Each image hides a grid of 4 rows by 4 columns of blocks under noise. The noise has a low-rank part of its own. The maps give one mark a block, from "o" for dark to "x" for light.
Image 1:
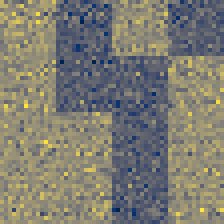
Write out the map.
xoxo
xoox
xxox
xxox
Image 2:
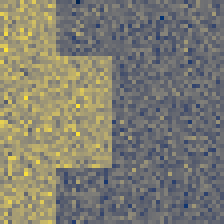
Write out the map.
xooo
xxoo
xxoo
xooo
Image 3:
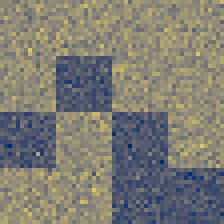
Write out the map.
xxxx
xoxx
oxox
xxoo
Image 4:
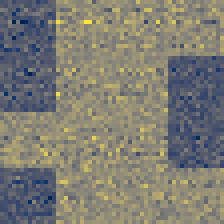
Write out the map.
oxxx
oxxo
xxxo
oxxx
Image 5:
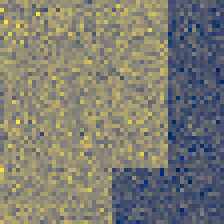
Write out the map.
xxxo
xxxo
xxxo
xxoo
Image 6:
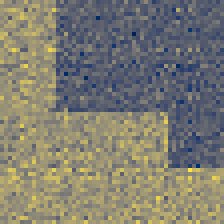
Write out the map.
xooo
xooo
xxxo
xxxx
